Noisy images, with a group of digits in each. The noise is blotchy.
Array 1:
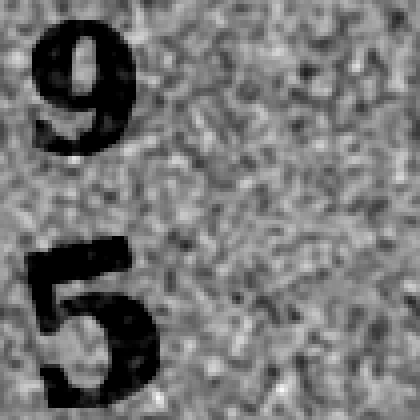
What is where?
top left: 9; bottom left: 5
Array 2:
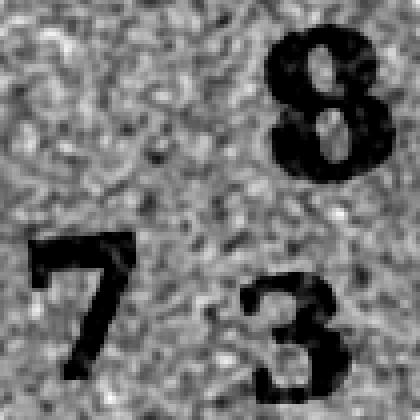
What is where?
top right: 8; bottom left: 7; bottom right: 3
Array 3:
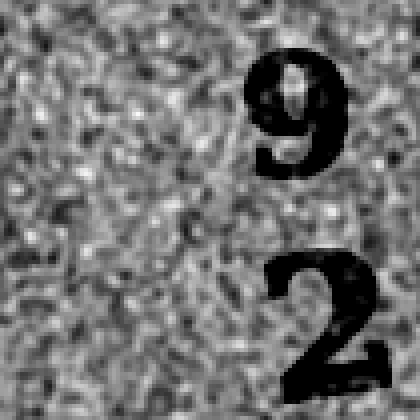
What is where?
top right: 9; bottom right: 2
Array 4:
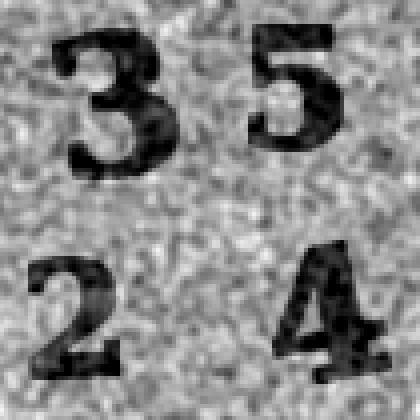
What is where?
top left: 3; top right: 5; bottom left: 2; bottom right: 4
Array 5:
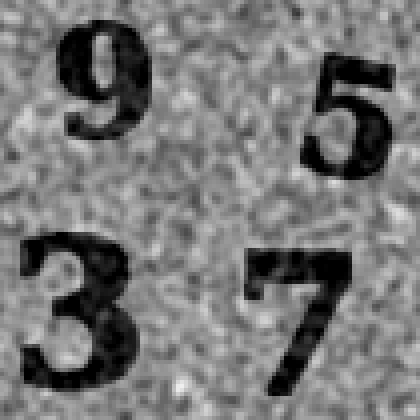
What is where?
top left: 9; top right: 5; bottom left: 3; bottom right: 7
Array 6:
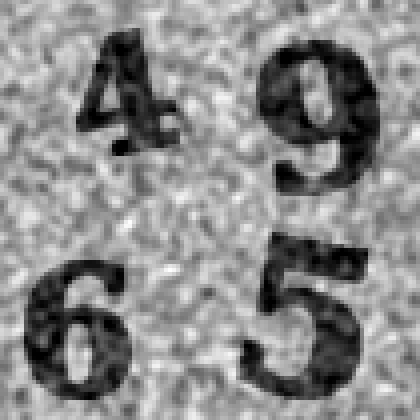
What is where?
top left: 4; top right: 9; bottom left: 6; bottom right: 5
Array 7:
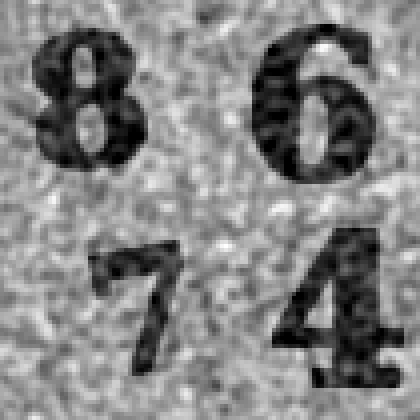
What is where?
top left: 8; top right: 6; bottom left: 7; bottom right: 4
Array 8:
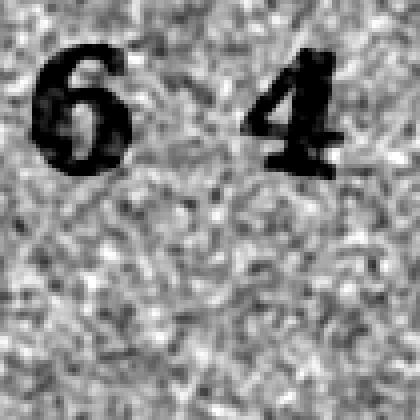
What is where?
top left: 6; top right: 4
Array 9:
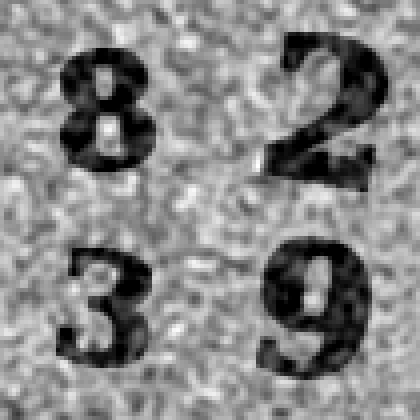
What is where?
top left: 8; top right: 2; bottom left: 3; bottom right: 9
